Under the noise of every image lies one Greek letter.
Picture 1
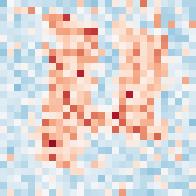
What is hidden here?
red mu
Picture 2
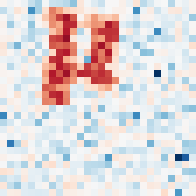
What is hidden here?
red mu
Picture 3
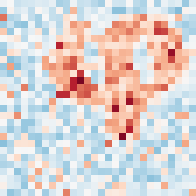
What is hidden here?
red phi
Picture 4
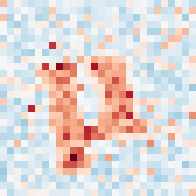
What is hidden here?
red mu
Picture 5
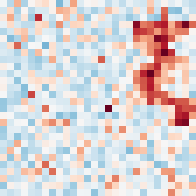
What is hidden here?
red xi
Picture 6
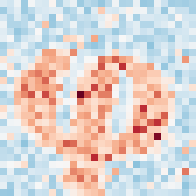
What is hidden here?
red phi
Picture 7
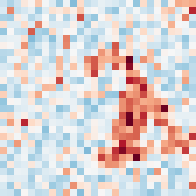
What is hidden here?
red lambda
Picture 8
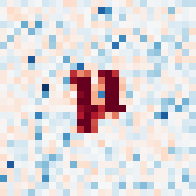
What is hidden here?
red mu, centre
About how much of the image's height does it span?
a third
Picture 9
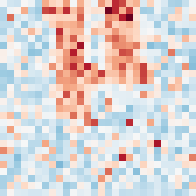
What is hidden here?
red mu
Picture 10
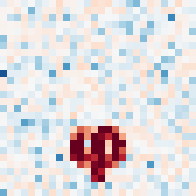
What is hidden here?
red phi, bottom middle
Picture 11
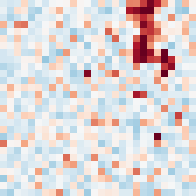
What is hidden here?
red xi, top right
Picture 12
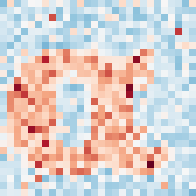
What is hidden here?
red alpha
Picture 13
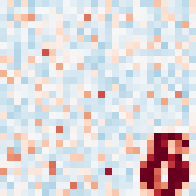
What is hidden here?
red delta, bottom right
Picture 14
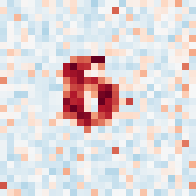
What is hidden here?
red delta, centre
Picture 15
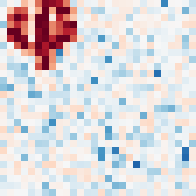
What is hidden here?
red phi, top left
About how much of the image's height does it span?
a third
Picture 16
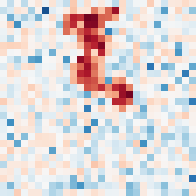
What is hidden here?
red xi
